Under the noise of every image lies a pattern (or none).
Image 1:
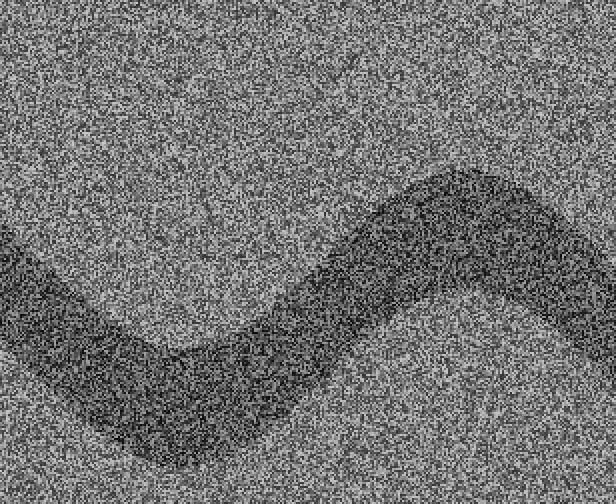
a wavy band
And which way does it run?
left to right
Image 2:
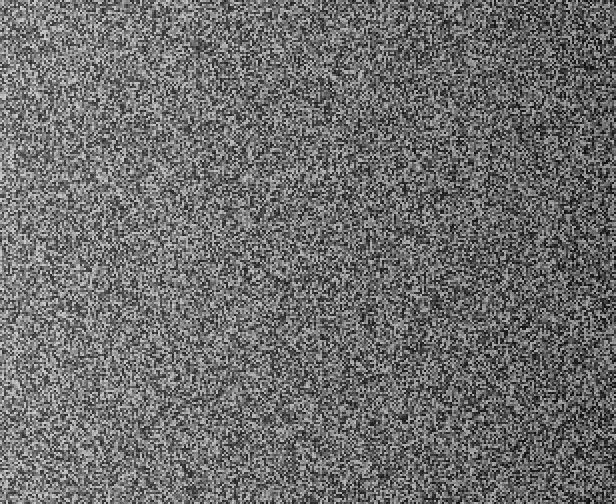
a smooth slope
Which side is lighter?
left
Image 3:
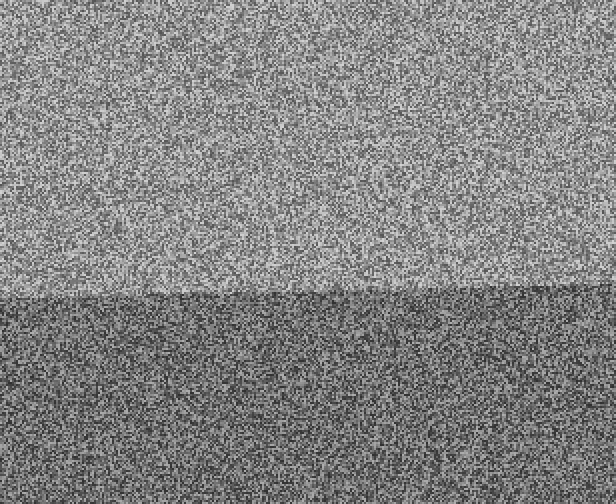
a sharp edge
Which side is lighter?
top
